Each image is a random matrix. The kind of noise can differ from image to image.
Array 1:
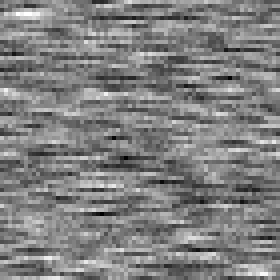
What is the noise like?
streaked along the rows
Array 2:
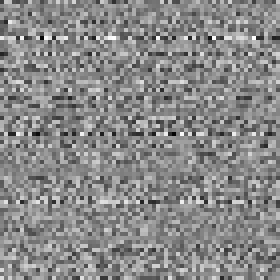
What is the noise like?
rows of uneven size
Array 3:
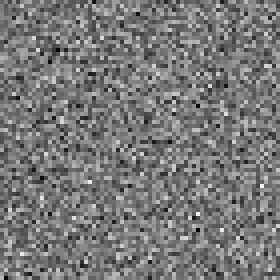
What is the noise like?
independent entries
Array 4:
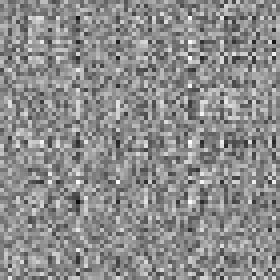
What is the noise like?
low rank plus noise
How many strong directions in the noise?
one
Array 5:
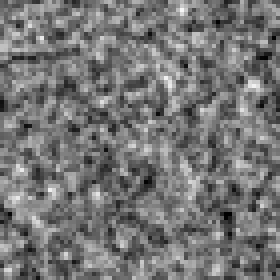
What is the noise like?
blotchy
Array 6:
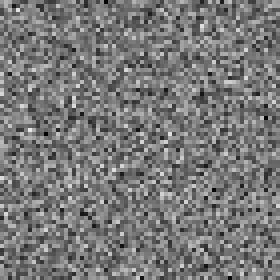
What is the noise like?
independent entries
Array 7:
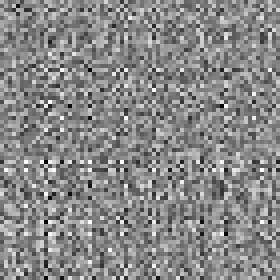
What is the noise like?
low rank plus noise
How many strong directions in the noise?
one
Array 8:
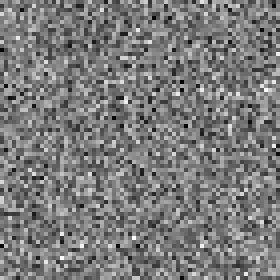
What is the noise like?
independent entries
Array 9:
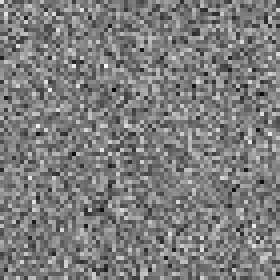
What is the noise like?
independent entries
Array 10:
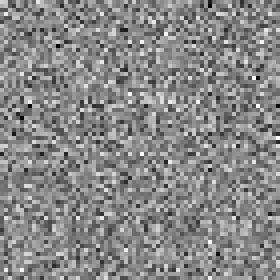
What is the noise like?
low rank plus noise
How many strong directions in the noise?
five to eight
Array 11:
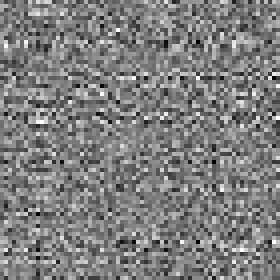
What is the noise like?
low rank plus noise
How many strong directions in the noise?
three or four
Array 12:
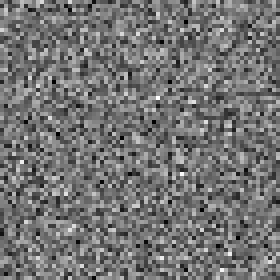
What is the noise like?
independent entries
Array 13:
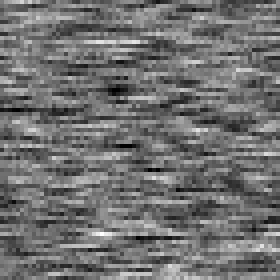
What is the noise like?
streaked along the rows
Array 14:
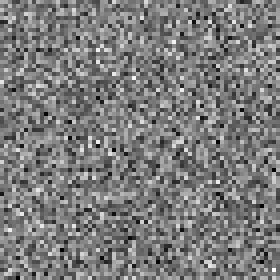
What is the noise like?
independent entries
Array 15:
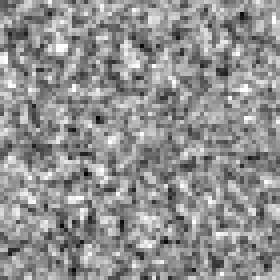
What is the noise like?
blotchy
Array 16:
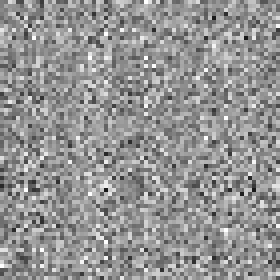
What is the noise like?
low rank plus noise
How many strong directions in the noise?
five to eight
